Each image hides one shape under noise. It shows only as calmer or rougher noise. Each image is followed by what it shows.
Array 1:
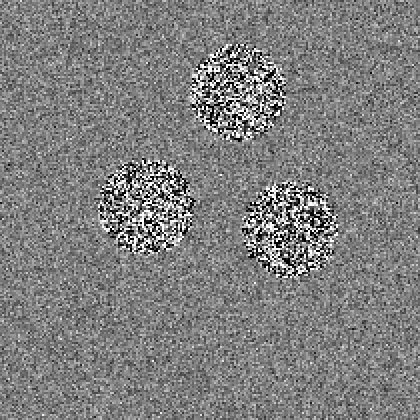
three dots
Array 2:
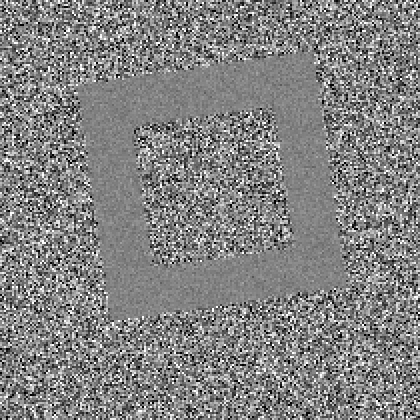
square frame
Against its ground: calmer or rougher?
calmer
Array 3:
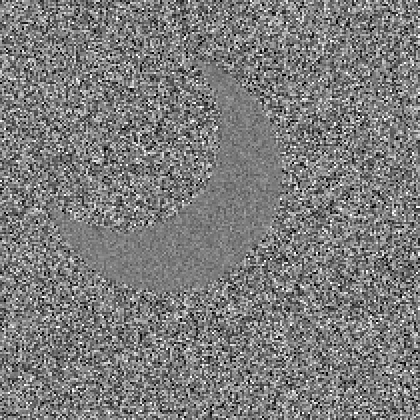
crescent
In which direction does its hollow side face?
up and left
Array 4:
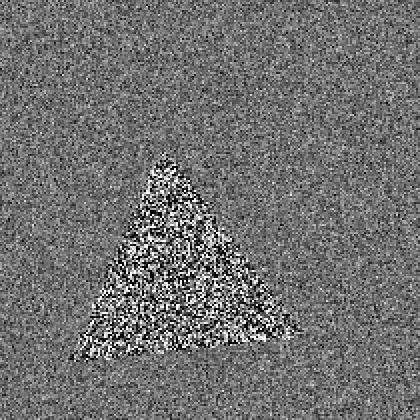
triangle
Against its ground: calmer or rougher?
rougher
